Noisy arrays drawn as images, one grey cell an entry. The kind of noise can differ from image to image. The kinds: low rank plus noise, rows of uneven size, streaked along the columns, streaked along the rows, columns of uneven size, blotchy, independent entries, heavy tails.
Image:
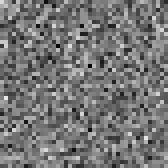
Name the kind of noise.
independent entries
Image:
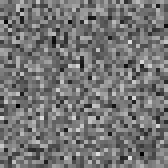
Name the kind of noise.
independent entries
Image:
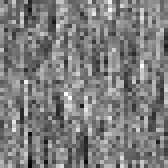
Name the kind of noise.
streaked along the columns
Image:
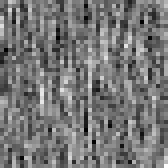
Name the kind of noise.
streaked along the columns
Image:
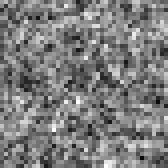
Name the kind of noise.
blotchy
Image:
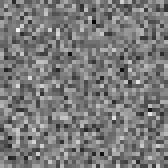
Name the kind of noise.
independent entries
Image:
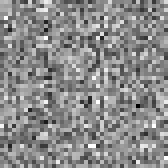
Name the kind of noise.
low rank plus noise
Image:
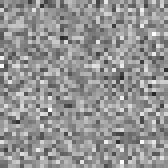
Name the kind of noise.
low rank plus noise
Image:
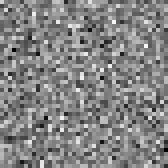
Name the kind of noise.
independent entries
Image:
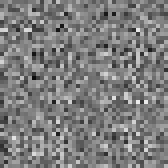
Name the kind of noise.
low rank plus noise
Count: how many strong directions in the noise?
three or four
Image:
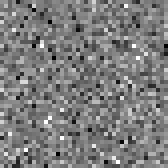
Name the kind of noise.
heavy tails
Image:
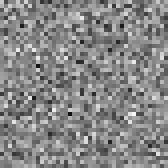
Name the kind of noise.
independent entries
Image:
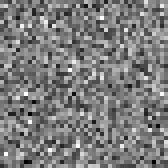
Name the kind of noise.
independent entries
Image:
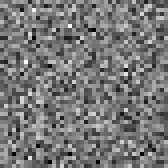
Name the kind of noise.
low rank plus noise
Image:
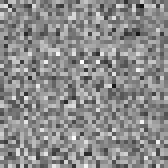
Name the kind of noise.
low rank plus noise
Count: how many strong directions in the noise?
three or four
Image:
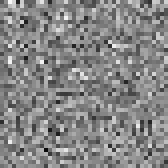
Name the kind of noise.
low rank plus noise
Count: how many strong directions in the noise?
three or four
